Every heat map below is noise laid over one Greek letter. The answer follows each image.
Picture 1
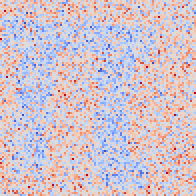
blue pi
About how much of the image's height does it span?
nearly all
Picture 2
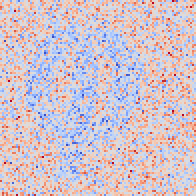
blue phi
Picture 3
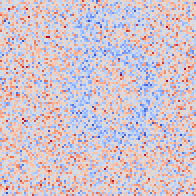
blue delta
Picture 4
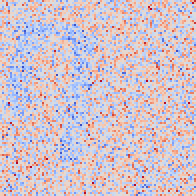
blue eta
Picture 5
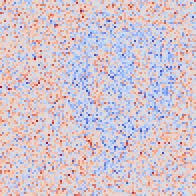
blue phi
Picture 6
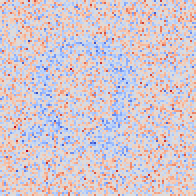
blue omega
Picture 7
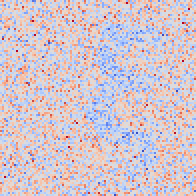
blue xi
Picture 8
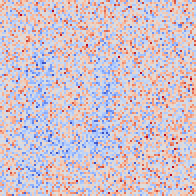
blue mu
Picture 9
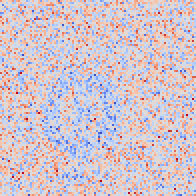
blue phi
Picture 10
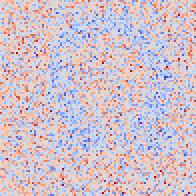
blue omega
